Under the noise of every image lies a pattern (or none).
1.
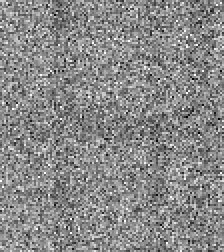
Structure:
bands of rows crossing bands of columns
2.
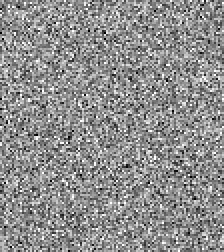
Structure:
only noise
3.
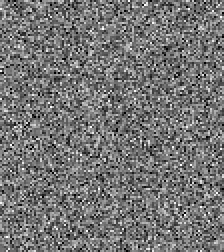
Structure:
only noise
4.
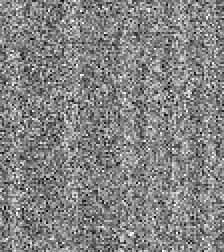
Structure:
bands of columns
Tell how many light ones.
6
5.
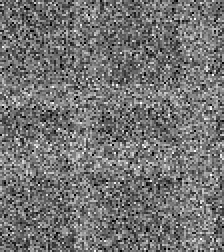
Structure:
bands of rows crossing bands of columns
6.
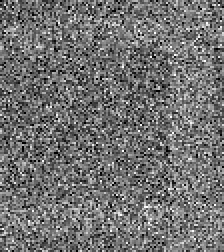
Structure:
bands of rows crossing bands of columns
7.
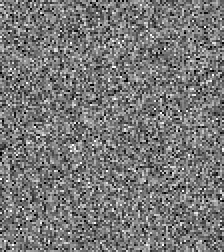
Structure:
only noise
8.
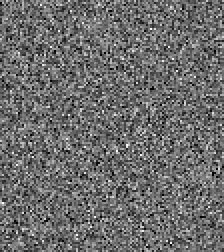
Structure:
only noise
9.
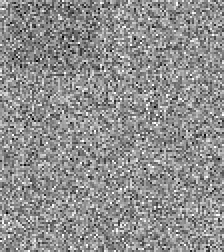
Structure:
one block
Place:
top left
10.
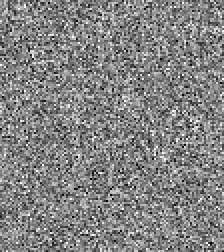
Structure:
only noise
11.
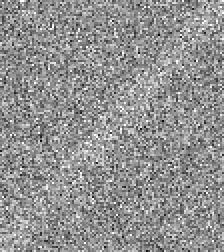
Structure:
a diagonal band
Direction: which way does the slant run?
bottom left to top right
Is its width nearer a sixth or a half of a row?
a sixth
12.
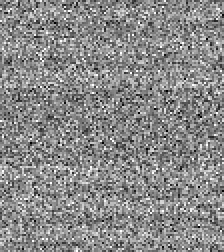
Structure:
bands of rows
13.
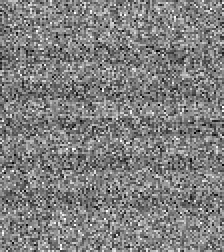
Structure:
bands of rows
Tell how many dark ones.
5
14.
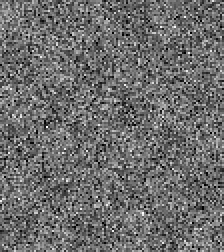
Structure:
a checkerboard
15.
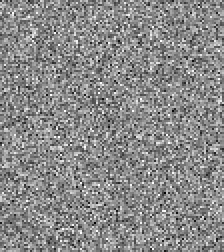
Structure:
only noise
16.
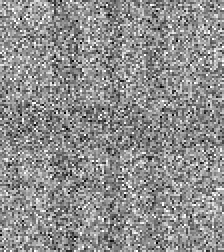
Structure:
bands of rows crossing bands of columns
